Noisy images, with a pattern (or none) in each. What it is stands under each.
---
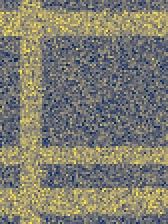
bands of rows crossing bands of columns
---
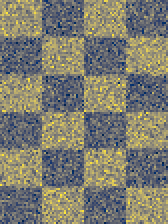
a checkerboard
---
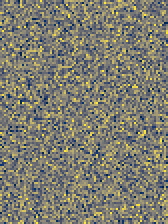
only noise
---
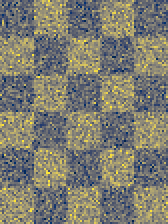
a checkerboard
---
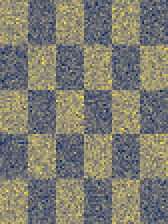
a checkerboard
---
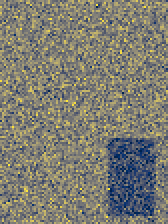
one block
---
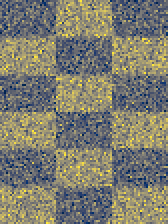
a checkerboard
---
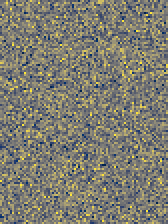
only noise
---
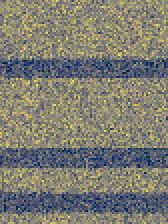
bands of rows
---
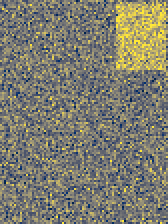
one block
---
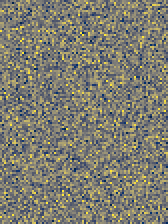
only noise
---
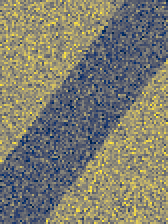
a diagonal band
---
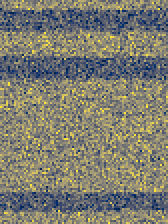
bands of rows
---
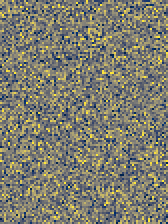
only noise
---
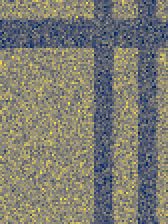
bands of rows crossing bands of columns
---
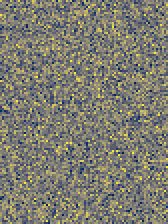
only noise
